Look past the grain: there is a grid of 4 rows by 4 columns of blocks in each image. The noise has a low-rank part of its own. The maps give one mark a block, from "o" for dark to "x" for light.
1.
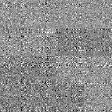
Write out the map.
x x x x
x x o o
o o x x
o o o x
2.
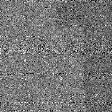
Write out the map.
x x o o
x x x o
x x x o
x x x o
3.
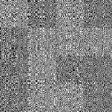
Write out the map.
x o x o
o x x x
o x o o
o x x o
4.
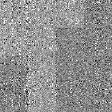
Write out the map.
x x x o
x x o o
o x o o
o x o o
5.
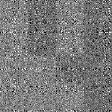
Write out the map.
x o x o
x o x o
x x o o
x x x o
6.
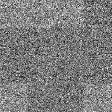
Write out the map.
x x x o
o o o o
o o o o
x o o x
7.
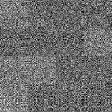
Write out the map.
x o o o
o o o x
x x o o
x o o o
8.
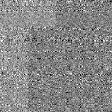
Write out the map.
x x o o
x o o o
x o o o
x o o o
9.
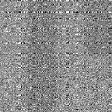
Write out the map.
x o x o
x o x o
x o x x
x o x x
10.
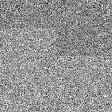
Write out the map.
o o o o
x x o o
x x x x
x x x x
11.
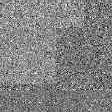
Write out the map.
x x x o
x x o o
x x o o
o o o o
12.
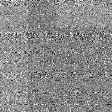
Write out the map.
x o x x
x o o o
x o o o
x o o o
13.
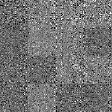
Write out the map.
o x x x
o x x o
o o x x
o x o o
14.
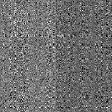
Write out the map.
x x o o
x x o o
x x o o
x x o o
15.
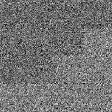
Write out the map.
o o o o
o o o x
o o x x
x x x x
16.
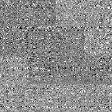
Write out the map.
o o x x
o o o x
x o o o
x x x x
